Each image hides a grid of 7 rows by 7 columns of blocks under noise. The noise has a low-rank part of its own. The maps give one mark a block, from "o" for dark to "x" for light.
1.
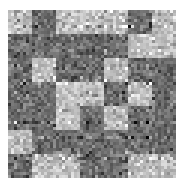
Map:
x o x x x o x
o o o o o x x
o x o o x o o
o o x x o x o
o o x o x o o
x o o o o o o
o x x o o x x
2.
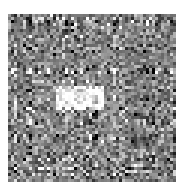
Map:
o o o o o o o
o o o o o o o
o o o o o o o
o o x x o o o
o o o o o o o
o o o o o o o
o o o o o o o
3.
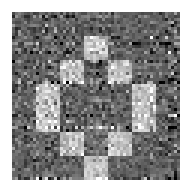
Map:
o o o o o o o
o o o x o o o
o o x o x o o
o x o o o x o
o x o o o x o
o o x o x o o
o o o x o o o
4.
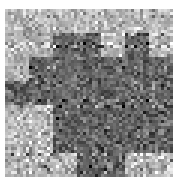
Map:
x x x x x x x
x x o o x o x
x o o o o o o
o o o o o o o
x x o o o o o
x x o o o o o
x x x o o x x
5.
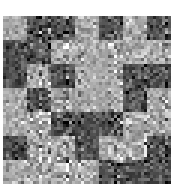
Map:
x o o x o x o
o o x x x x x
o x o x x o o
x o x x x o x
x x o o o x x
o x x o x x o
x x x x o o o
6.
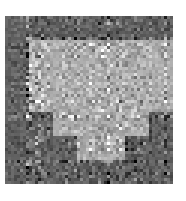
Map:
o o o o o o o
o x x x x x x
o x x x x x x
o x x x x x x
o o x x x x o
o o o x x o o
o o o o o o o
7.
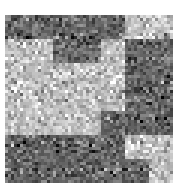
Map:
o o o o o x x
x x o o x o o
x x x x x o o
x x x x x o o
x x x x o o o
o o o o o x x
o o o o o o x
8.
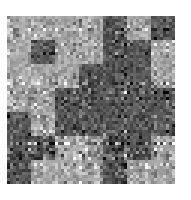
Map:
x x x x o x o
x o x x o o x
x x x o o o x
x x o o o o o
o x o o o o o
o o x x o o x
o x x x o x x
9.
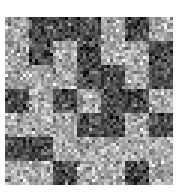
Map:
x o o o x o x
x o x o x x o
x x x o o x o
o x o x o o x
x x x o o x o
o o x x x x x
x x o x x o x
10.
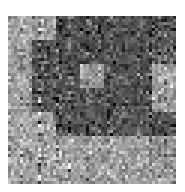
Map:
x x o o o o o
x o o o o o o
x o o x o o x
x o o o o o x
x x o o o o o
x x x x x x x
x x x x x x x
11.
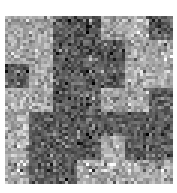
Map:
x x o o x x o
x x o o o x x
o x o o o x x
x x o o x x o
x o o o o o o
x o o o x o o
x o o x x x x
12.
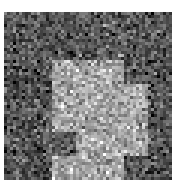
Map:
o o o o o o o
o o o o o o o
o o x x x o o
o o x x x x o
o o x x x x o
o o o x x x o
o o x x x o o
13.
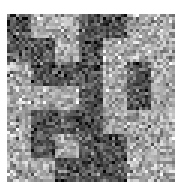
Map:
o x x o o x x
o o x o x x x
x o o o x o x
x x x o x o x
x o o o x x x
x o x o o x x
x x o o o x x
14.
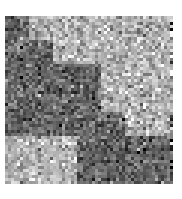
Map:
o x x x x x x
o o x x x x x
o o o o x x x
o o o o x x x
o o o o o x x
x x x o o o o
x x x o o o o
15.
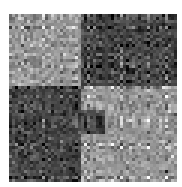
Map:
x x x o o o o
x x x o o o o
x x x o o o o
o o o x x x x
o o o o x x x
o o o x x x x
o o o x x x x
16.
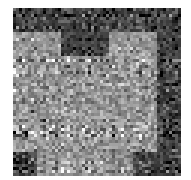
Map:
o o o o o o o
x x o o x x o
x x x x x x o
x x x x x x o
x x x x x x o
x x x x x x o
o x x x x o o
